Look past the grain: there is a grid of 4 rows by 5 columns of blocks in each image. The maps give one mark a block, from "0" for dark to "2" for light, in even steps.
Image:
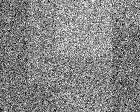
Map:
0 1 2 2 1
0 1 2 2 0
0 1 1 1 0
0 0 1 1 0
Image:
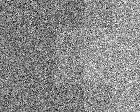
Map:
0 0 0 1 2
0 0 1 2 2
0 0 1 2 2
0 0 0 1 2
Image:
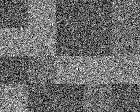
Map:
0 2 0 0 1
2 2 0 0 1
0 1 2 2 2
2 0 0 1 0
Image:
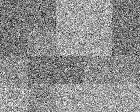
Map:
0 0 2 2 0
0 1 2 2 0
1 0 0 1 1
2 1 2 2 2
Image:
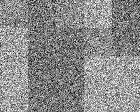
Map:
1 0 1 2 0
2 0 0 1 0
2 0 0 2 2
2 0 0 2 2
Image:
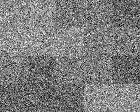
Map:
2 2 1 1 0
2 2 2 1 1
1 0 1 1 0
0 0 0 2 2
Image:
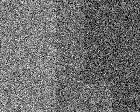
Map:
2 2 1 0 0
2 2 1 0 0
2 2 1 0 0
2 2 1 1 0
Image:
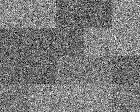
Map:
2 2 0 0 2
0 0 0 2 2
0 0 1 1 0
1 2 2 2 1
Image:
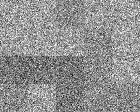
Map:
2 2 1 2 2
2 2 2 1 2
0 0 0 1 2
1 2 0 1 1
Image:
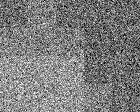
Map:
0 1 0 0 0
1 1 1 0 0
2 2 2 0 0
2 2 2 1 0
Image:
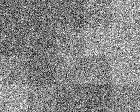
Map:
0 0 0 1 2
0 0 1 2 2
1 0 1 1 2
2 1 0 0 1
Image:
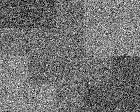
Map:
0 0 1 2 2
1 1 1 2 2
2 1 1 1 0
2 2 1 0 0
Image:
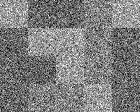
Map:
2 0 0 1 2
0 2 2 1 0
0 0 2 1 0
0 1 1 2 0
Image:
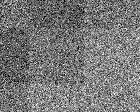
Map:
1 0 0 1 1
0 1 1 2 2
0 1 1 2 2
1 2 2 2 2
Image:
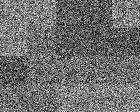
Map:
2 2 0 0 2
2 1 0 0 0
0 1 1 1 1
1 1 2 2 2
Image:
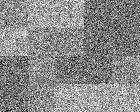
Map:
1 2 2 0 0
2 1 1 0 0
0 1 0 0 1
0 1 2 2 2
